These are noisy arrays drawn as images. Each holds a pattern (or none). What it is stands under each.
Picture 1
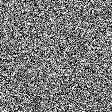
only noise
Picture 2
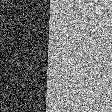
a sharp edge
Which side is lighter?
right
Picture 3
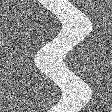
a wavy band
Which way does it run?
top to bottom
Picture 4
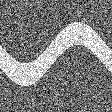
a wavy band
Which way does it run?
left to right
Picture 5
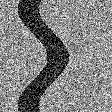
a wavy band
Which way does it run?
top to bottom
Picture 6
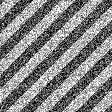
diagonal stripes
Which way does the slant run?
bottom left to top right
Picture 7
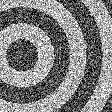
rings round one point
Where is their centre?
middle left
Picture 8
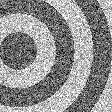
rings round one point
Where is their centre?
middle left
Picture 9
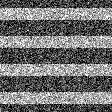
horizontal stripes
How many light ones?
4
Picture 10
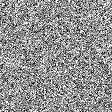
only noise
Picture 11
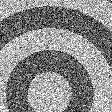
rings round one point
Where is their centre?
bottom middle
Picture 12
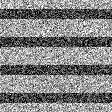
horizontal stripes
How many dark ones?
4
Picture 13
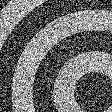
rings round one point
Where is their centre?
bottom right
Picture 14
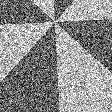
spokes from one point
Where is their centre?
top middle
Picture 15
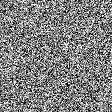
only noise
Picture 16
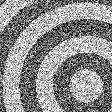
rings round one point
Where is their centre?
bottom right
